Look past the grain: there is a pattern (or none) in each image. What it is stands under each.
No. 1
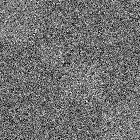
blocks along the diagonal
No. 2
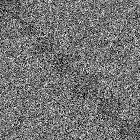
blocks along the diagonal
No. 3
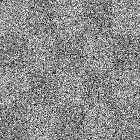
a checkerboard
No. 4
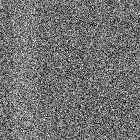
one band of columns
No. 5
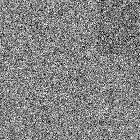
one block
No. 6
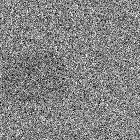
one block
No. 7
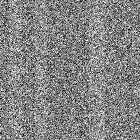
bands of columns
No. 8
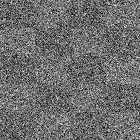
a checkerboard
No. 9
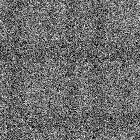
bands of rows crossing bands of columns
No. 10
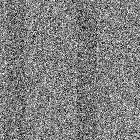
bands of columns
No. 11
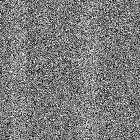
bands of columns
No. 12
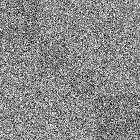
blocks along the diagonal
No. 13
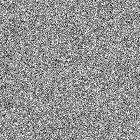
only noise
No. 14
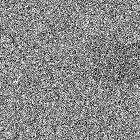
one block
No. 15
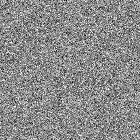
only noise
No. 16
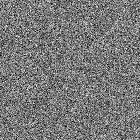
only noise
